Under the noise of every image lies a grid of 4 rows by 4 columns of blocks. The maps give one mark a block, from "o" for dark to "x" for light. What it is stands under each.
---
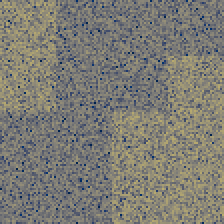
x o o o
x o o x
o o x x
o o x x
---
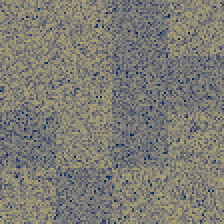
x x o x
x x o o
o x o x
x o x x
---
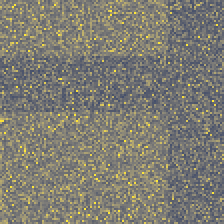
x x x o
o o o o
x x x o
x x x o
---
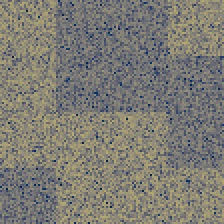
x o o x
x o o o
x x x o
o x x x
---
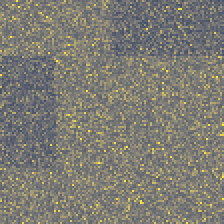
x x o o
o x x x
o x x x
x x x x
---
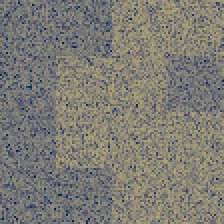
o o x x
o x x o
o x x x
o o x x
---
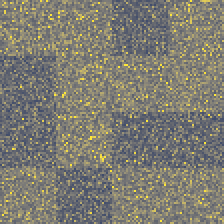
x x o x
o x x x
o x o o
x o x x
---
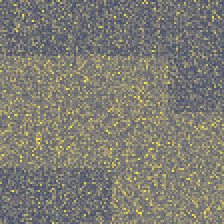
o o o o
x x x o
x x x x
o o x x
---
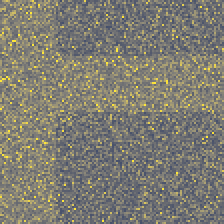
x o o o
x x x x
x o o o
x o o o
